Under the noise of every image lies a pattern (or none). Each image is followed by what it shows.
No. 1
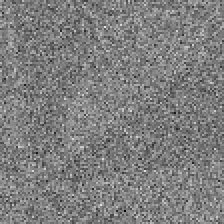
spokes from one point
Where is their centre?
bottom left
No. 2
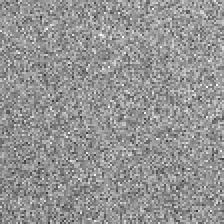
a smooth slope
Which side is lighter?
top right
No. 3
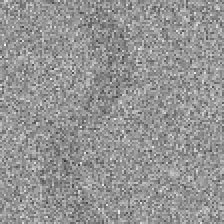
a wavy band
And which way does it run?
top to bottom
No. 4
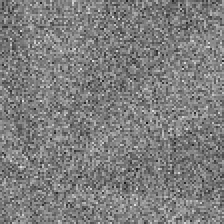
spokes from one point
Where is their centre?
bottom left
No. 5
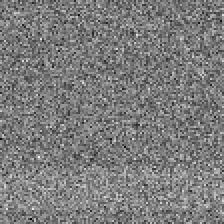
one horizontal stripe
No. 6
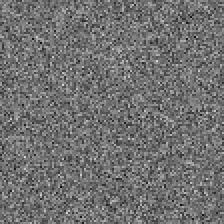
only noise
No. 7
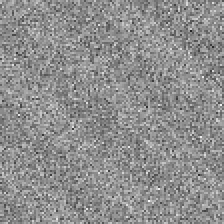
diagonal stripes
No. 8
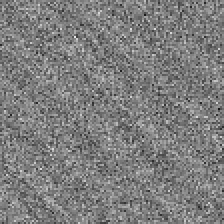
diagonal stripes
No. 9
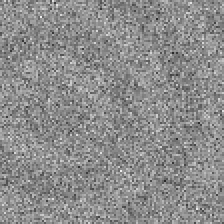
rings round one point
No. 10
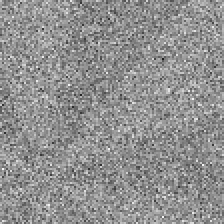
spokes from one point
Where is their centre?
bottom left
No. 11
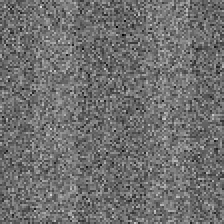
vertical stripes
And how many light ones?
2
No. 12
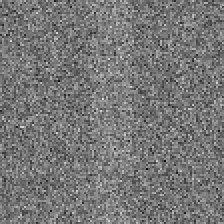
one vertical stripe
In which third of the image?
middle
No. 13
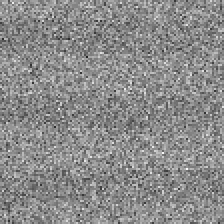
horizontal stripes
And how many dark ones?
3
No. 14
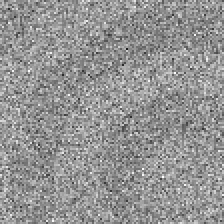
rings round one point
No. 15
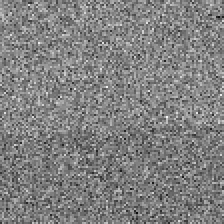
a sharp edge
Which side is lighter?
top
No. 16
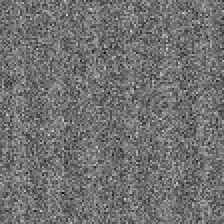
vertical stripes
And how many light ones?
6
